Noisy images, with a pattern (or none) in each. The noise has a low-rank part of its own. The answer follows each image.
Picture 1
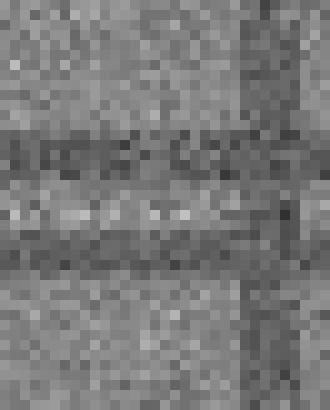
bands of rows crossing bands of columns
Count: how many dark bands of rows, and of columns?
2 and 1
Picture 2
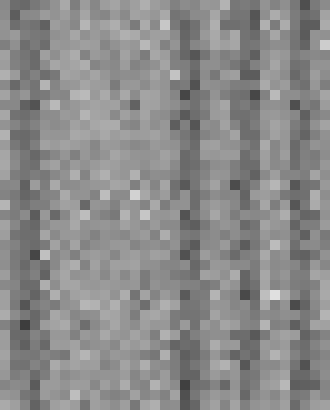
bands of columns
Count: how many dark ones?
4
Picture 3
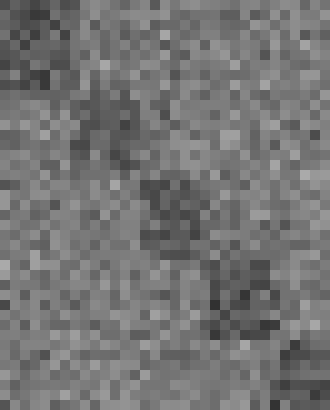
blocks along the diagonal
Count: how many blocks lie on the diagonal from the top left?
5
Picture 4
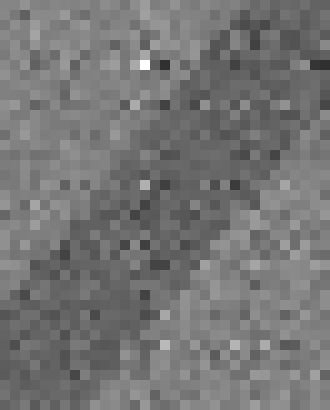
a diagonal band
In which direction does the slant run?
bottom left to top right
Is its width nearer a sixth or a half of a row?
a half
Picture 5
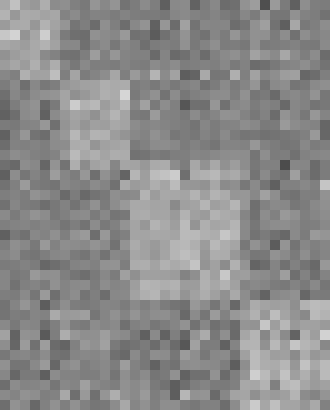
blocks along the diagonal
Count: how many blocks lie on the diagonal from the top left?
4
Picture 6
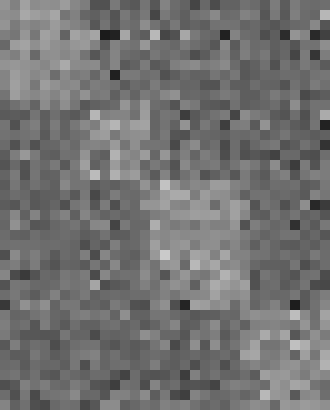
blocks along the diagonal
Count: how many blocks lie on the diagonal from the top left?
4
